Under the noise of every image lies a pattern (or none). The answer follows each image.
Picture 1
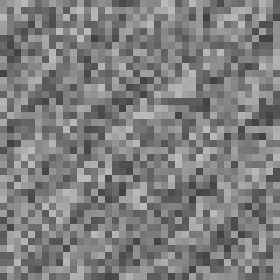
diagonal stripes
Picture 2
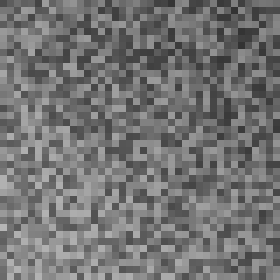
a smooth slope
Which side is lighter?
bottom left
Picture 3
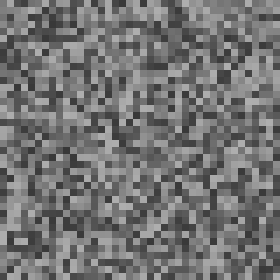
only noise
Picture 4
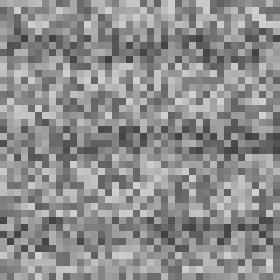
horizontal stripes
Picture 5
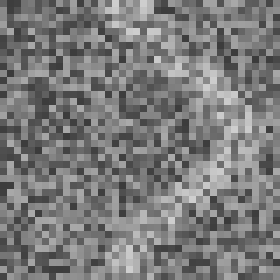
a wavy band
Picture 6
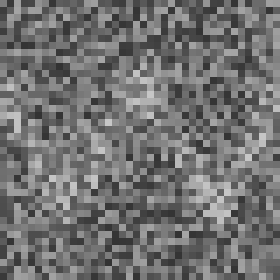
a wavy band
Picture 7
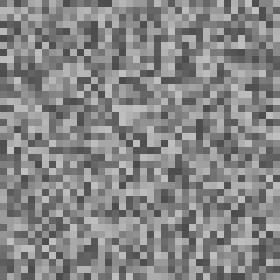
only noise
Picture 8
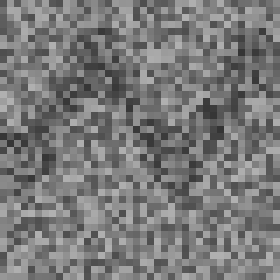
a wavy band
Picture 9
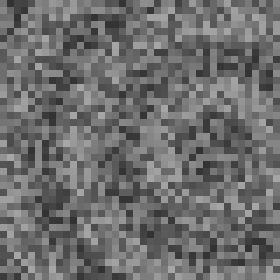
rings round one point
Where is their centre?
middle right
